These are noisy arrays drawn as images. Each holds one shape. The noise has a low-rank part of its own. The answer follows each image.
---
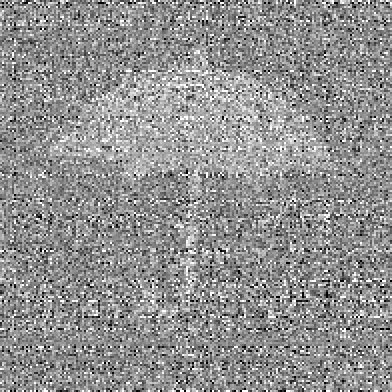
umbrella
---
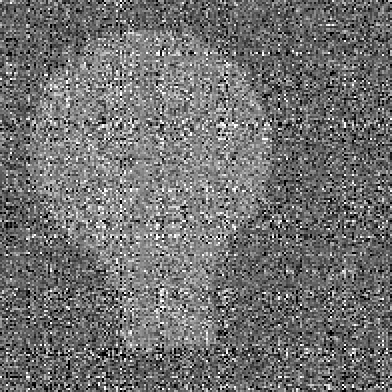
light bulb
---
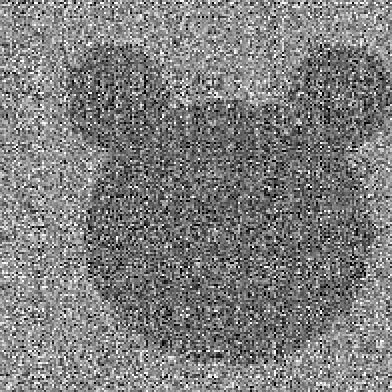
bear's head
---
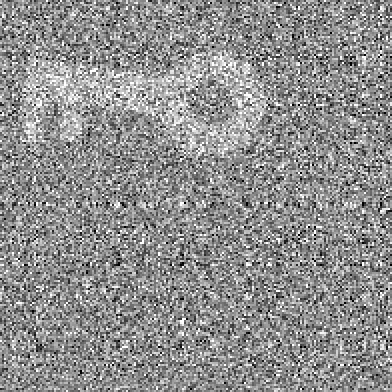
key
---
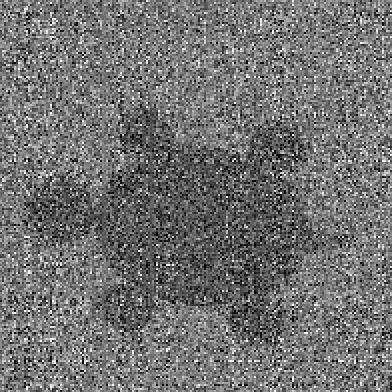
turtle
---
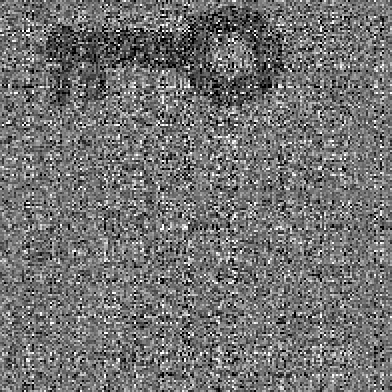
key
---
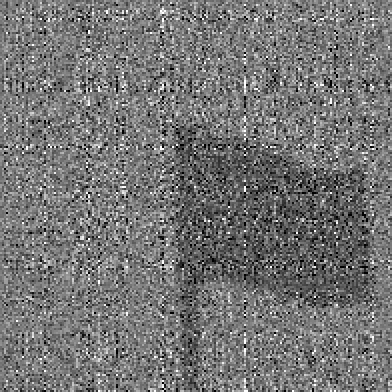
flag
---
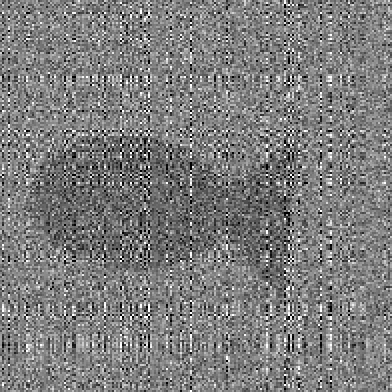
fish
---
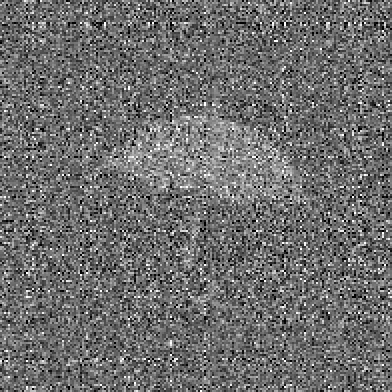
umbrella
